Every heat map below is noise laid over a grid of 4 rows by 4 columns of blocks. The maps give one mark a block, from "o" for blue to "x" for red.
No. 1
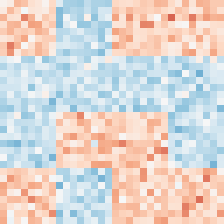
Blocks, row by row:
x o x x
o o o o
o x x o
x o x x
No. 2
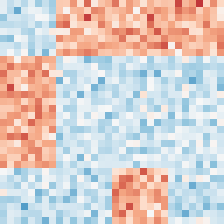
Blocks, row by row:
o x x x
x o o o
x o o o
o o x o
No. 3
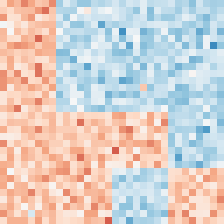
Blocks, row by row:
x o o o
x o o o
x x x o
x x o x
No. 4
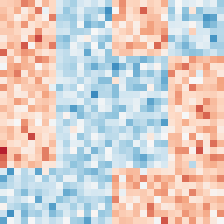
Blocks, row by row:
x o x o
x o o x
x o o x
o o x x
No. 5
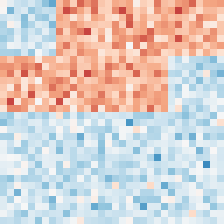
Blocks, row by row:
o x x x
x x x o
o o o o
o o o o
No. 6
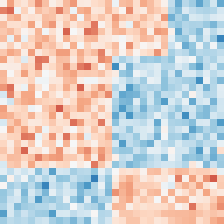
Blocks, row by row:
x x x o
x x o o
x x o o
o o x x
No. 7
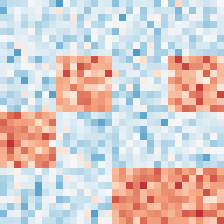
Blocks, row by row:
o o o o
o x o x
x o o o
o o x x
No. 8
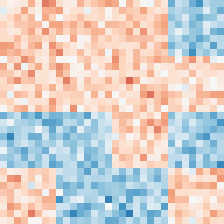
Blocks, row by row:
x x x o
x x x x
o o x o
x o o x
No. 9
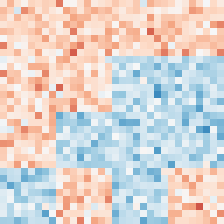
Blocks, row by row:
x x x x
x x o o
x o o o
o x o x
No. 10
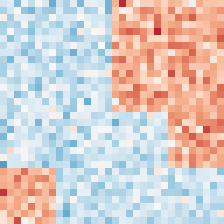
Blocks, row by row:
o o x x
o o x x
o o o x
x o o o
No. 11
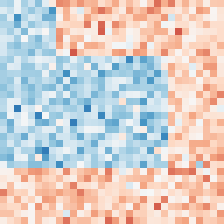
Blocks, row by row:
o x x x
o o o x
o o o x
x x x x
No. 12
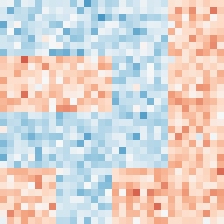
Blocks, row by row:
o o o x
x x o x
o o o x
x o x x
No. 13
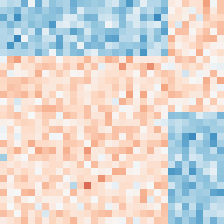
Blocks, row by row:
o o o x
x x x x
x x x o
x x x o
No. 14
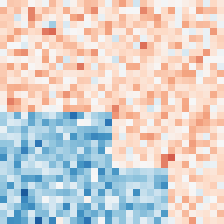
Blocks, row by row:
x x x x
x x x x
o o x x
o o o x
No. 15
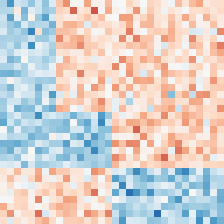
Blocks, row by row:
o x x x
o x x x
o o x x
x x o o
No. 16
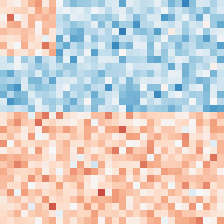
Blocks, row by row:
x o o o
o o o o
x x x x
x x x x
